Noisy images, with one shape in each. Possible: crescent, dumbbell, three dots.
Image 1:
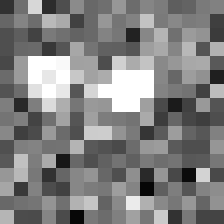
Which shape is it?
dumbbell
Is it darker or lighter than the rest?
lighter
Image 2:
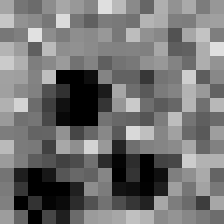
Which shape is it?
three dots
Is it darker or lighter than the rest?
darker
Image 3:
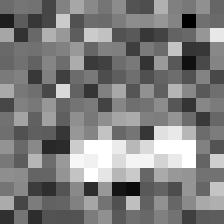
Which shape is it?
dumbbell
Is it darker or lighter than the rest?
lighter
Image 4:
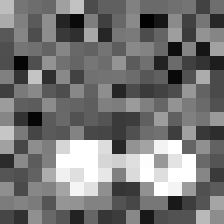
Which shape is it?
dumbbell
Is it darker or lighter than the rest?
lighter
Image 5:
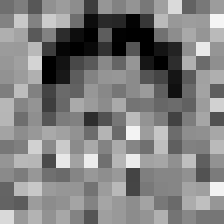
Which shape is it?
crescent
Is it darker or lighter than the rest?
darker
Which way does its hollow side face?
down
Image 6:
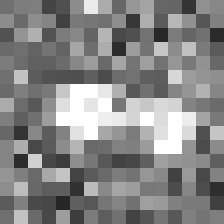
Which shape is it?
dumbbell
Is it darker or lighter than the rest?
lighter
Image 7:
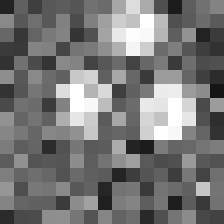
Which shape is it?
three dots
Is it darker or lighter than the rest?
lighter
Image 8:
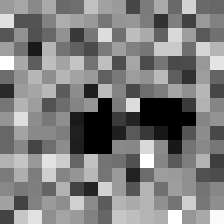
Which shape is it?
dumbbell
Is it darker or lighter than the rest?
darker
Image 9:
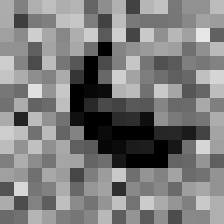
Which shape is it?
crescent
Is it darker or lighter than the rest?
darker
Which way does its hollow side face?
up and right
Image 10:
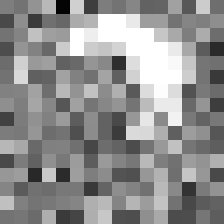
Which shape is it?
crescent
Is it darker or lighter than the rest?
lighter
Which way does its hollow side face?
down and left
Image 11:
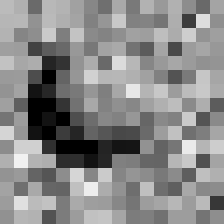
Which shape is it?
crescent
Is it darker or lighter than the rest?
darker
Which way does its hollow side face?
up and right
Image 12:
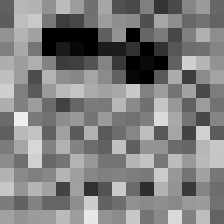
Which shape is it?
dumbbell
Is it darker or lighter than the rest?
darker
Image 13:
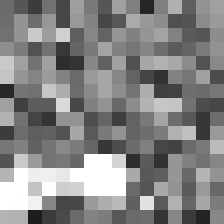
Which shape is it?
dumbbell
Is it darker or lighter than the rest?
lighter
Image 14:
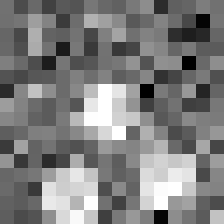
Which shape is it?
three dots
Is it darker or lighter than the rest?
lighter
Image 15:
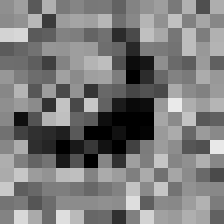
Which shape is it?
crescent
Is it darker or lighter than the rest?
darker
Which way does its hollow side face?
up and left
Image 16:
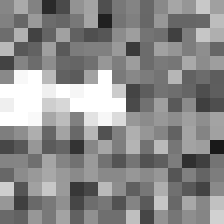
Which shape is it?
dumbbell
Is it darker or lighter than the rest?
lighter
